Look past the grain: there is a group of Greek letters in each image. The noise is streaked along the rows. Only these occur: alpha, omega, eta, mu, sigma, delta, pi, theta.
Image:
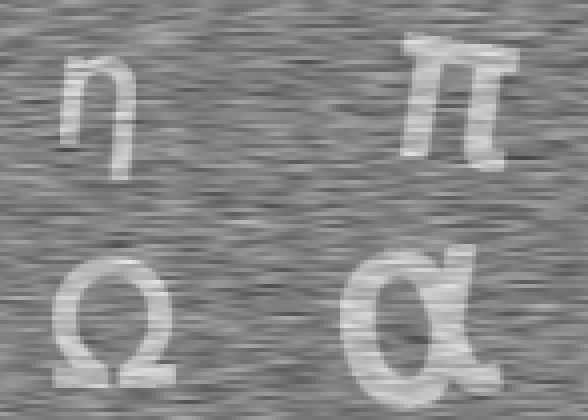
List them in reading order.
top left: eta; top right: pi; bottom left: omega; bottom right: alpha
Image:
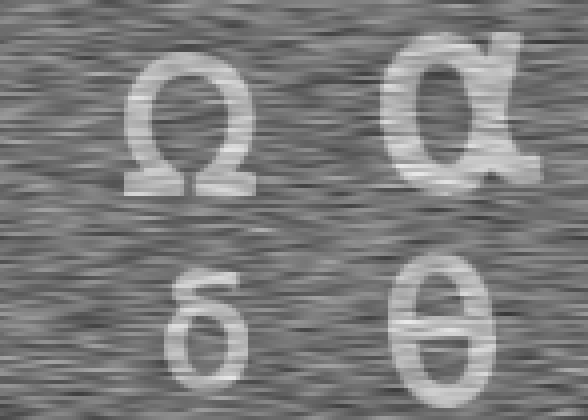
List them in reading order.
top left: omega; top right: alpha; bottom left: delta; bottom right: theta
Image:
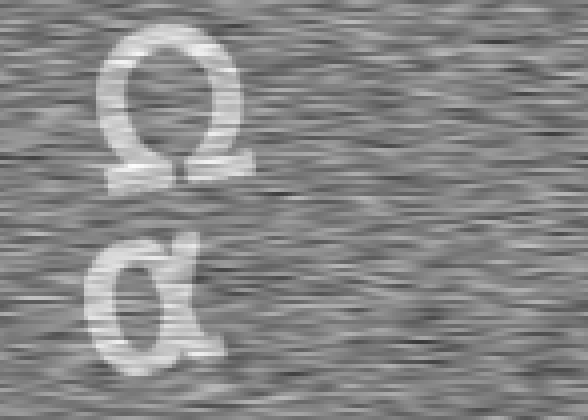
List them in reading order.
top left: omega; bottom left: alpha
